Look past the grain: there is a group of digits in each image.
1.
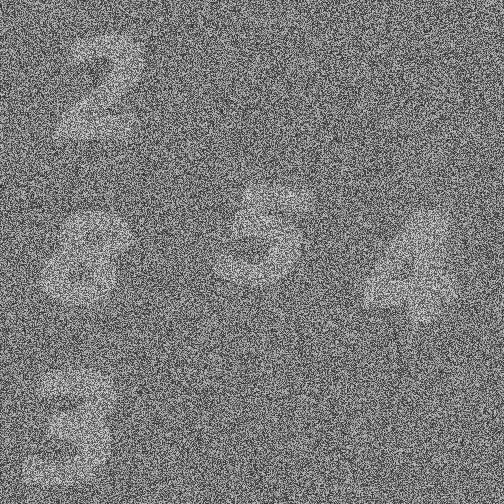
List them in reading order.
top left: 2; middle left: 8; centre: 5; middle right: 4; bottom left: 3
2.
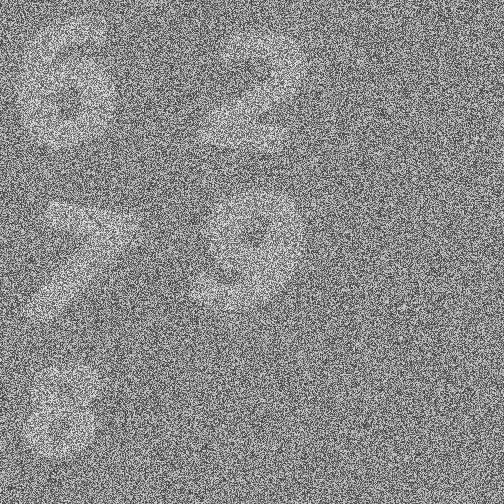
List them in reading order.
top left: 6; top middle: 2; middle left: 7; centre: 9; bottom left: 8
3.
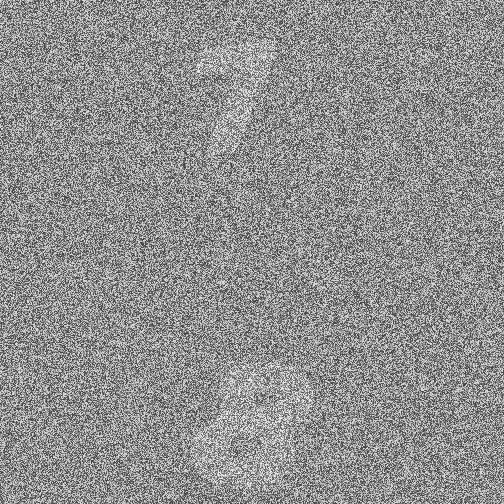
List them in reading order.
top middle: 7; bottom middle: 8
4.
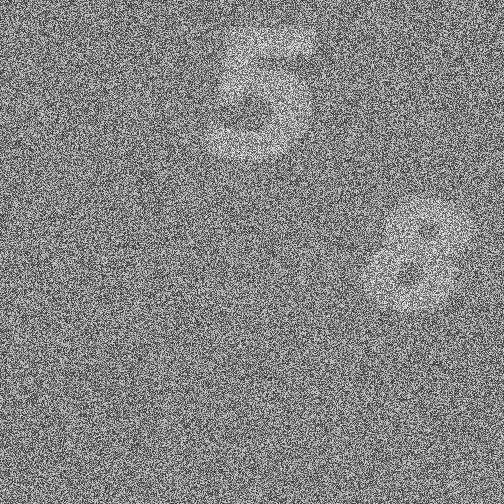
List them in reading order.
top middle: 5; middle right: 8
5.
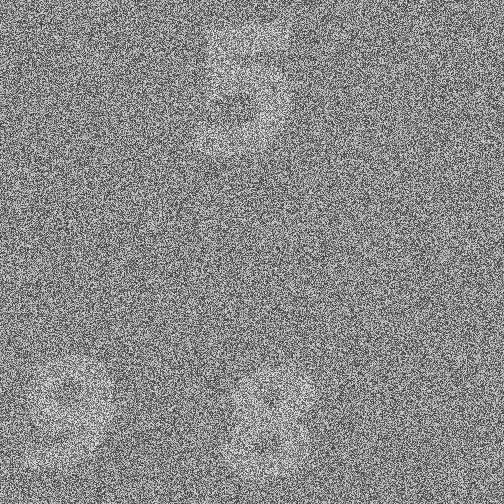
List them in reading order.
top middle: 5; bottom left: 9; bottom middle: 8
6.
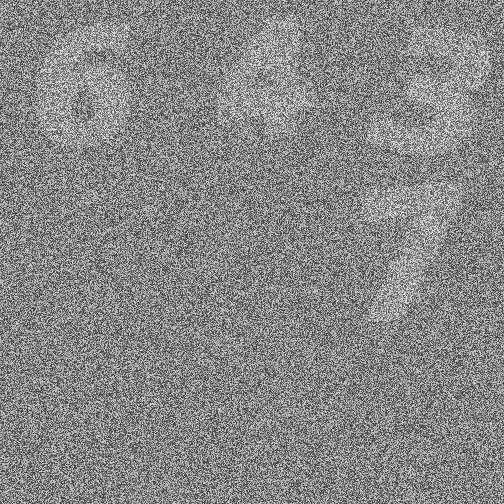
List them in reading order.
top left: 6; top middle: 4; top right: 3; middle right: 7
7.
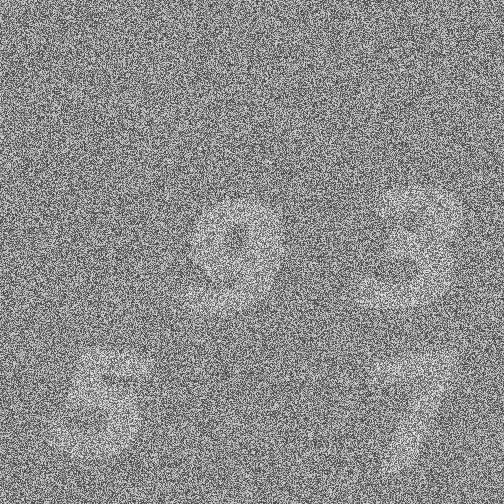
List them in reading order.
centre: 9; middle right: 3; bottom left: 5; bottom right: 7
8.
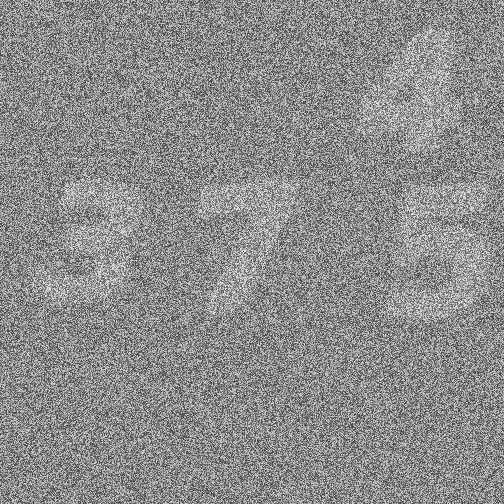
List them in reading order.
top right: 4; middle left: 3; centre: 7; middle right: 5
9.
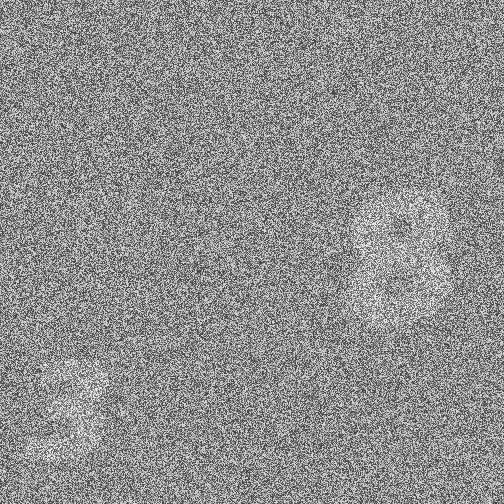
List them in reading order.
middle right: 8; bottom left: 3
